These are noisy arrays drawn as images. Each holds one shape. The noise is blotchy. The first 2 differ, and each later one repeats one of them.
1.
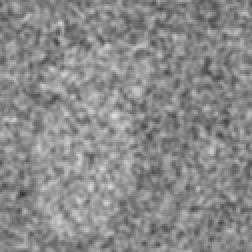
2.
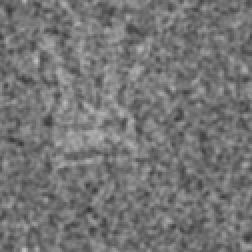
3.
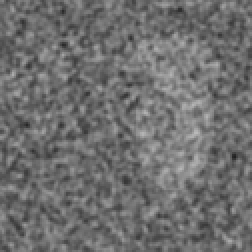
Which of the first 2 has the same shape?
1
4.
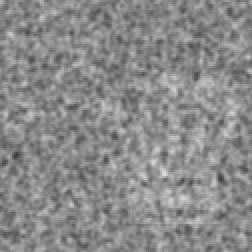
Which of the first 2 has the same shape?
2
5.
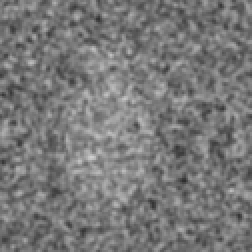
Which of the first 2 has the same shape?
1
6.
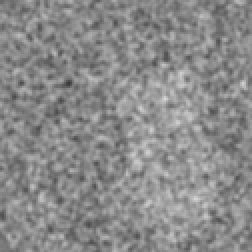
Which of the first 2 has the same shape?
1
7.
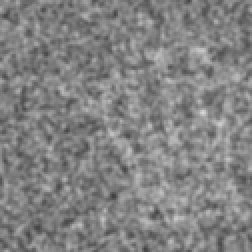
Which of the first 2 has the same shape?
2
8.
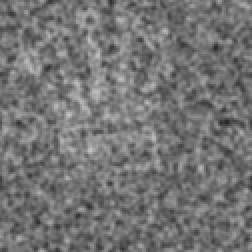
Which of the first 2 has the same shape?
2
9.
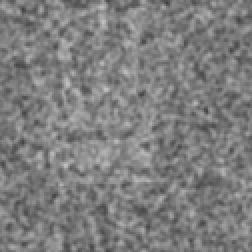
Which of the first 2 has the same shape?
2
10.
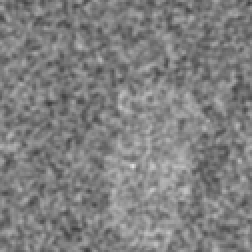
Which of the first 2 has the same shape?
1
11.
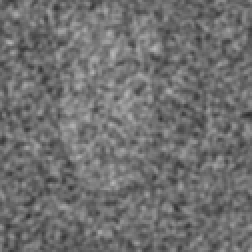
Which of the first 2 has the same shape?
1
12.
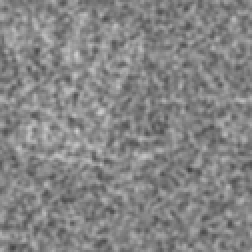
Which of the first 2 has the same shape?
2
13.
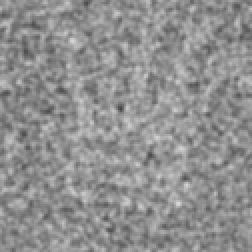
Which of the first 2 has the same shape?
2
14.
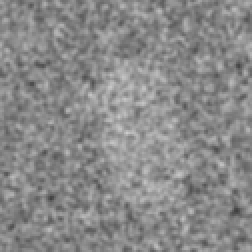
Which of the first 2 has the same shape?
1
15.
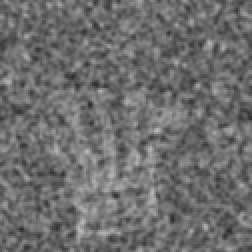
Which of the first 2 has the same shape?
2
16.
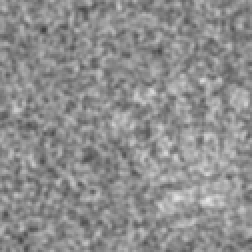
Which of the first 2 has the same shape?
2
